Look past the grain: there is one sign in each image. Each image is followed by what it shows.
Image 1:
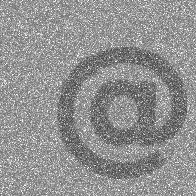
dark at sign
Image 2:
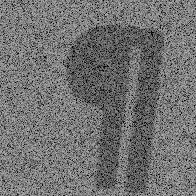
dark pilcrow
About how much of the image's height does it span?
nearly all
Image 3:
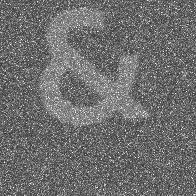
light ampersand
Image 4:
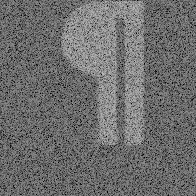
light pilcrow
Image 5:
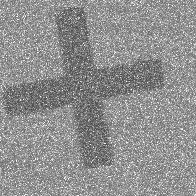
dark plus sign
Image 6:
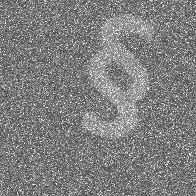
light section sign
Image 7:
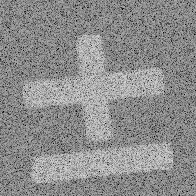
light plus-minus sign
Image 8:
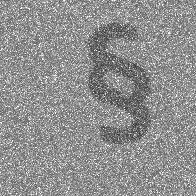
dark section sign
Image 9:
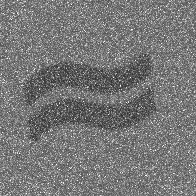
dark approximately sign
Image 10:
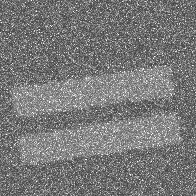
light equals sign
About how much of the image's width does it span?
nearly all
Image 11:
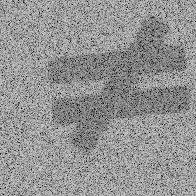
dark not-equal sign
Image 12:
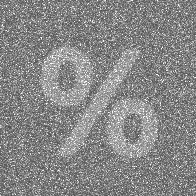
light percent sign
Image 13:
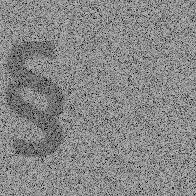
dark section sign
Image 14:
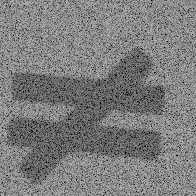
dark not-equal sign
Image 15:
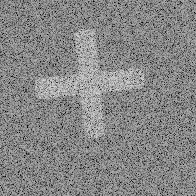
light plus sign
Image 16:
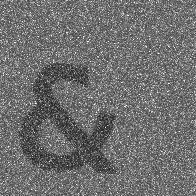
dark ampersand
